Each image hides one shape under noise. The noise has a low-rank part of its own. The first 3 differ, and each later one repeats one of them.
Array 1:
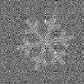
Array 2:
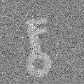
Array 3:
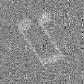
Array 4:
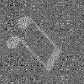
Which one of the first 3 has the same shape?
3
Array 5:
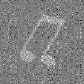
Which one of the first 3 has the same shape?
3
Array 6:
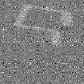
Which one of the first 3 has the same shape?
3
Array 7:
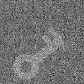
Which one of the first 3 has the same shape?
2
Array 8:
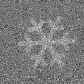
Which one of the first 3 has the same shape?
1
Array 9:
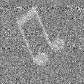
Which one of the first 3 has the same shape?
3
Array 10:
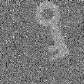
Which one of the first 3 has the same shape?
2
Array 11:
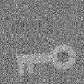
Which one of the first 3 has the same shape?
2
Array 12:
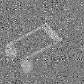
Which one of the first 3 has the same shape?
3
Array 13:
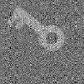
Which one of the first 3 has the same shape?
2
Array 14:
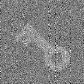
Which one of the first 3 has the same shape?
2
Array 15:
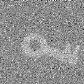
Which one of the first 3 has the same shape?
2
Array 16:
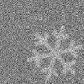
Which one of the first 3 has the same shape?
1
